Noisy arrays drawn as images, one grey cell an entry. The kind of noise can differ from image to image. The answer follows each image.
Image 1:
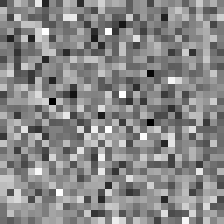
independent entries
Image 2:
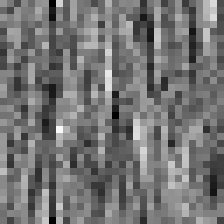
streaked along the columns
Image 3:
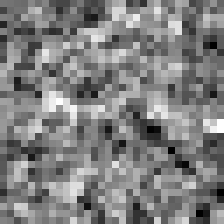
blotchy
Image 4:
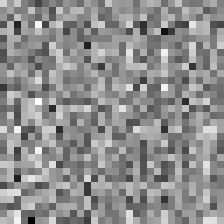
low rank plus noise
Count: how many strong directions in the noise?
three or four
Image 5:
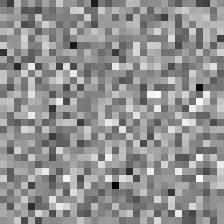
independent entries
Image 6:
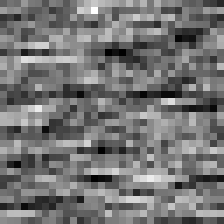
streaked along the rows
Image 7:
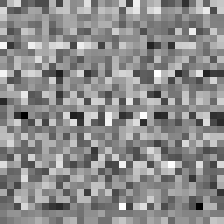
rows of uneven size
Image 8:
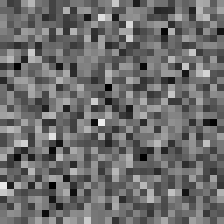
independent entries
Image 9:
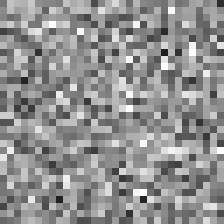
independent entries
